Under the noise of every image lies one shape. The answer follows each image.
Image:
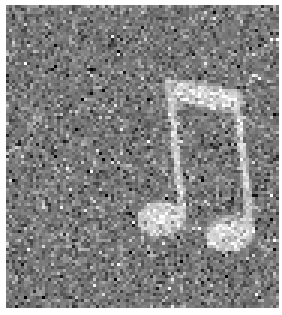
pair of musical notes
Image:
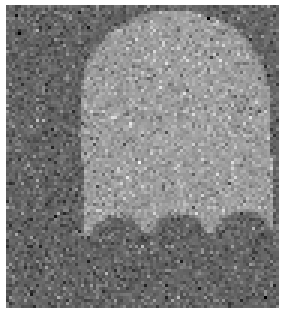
ghost
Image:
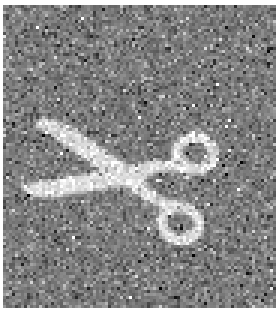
pair of scissors
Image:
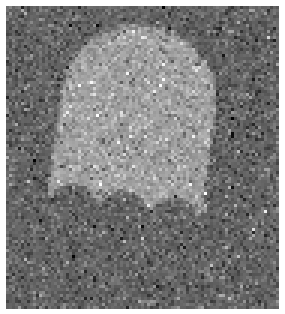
ghost
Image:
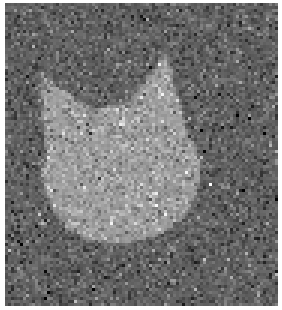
cat's head
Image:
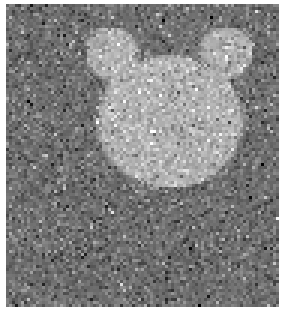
bear's head
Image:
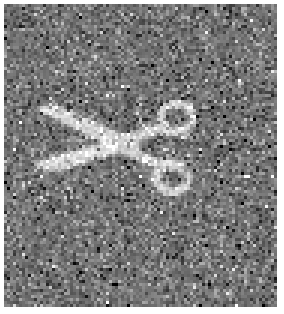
pair of scissors
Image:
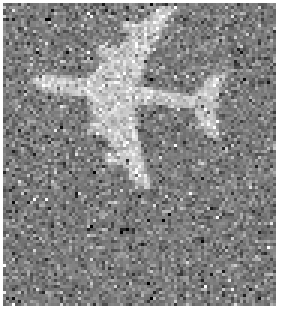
airplane
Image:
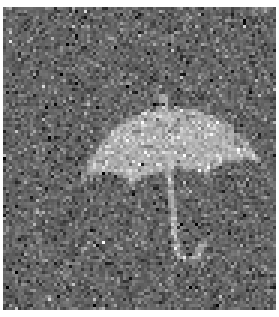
umbrella
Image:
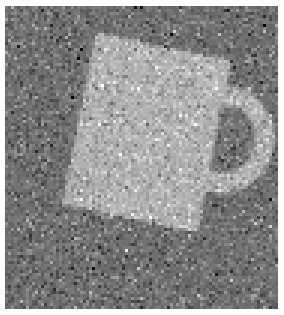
cup
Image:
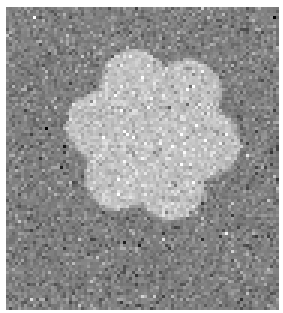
flower
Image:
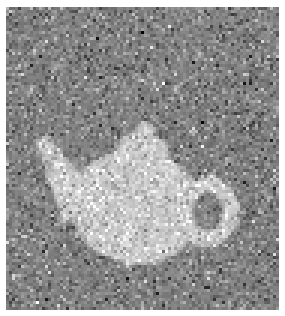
teapot
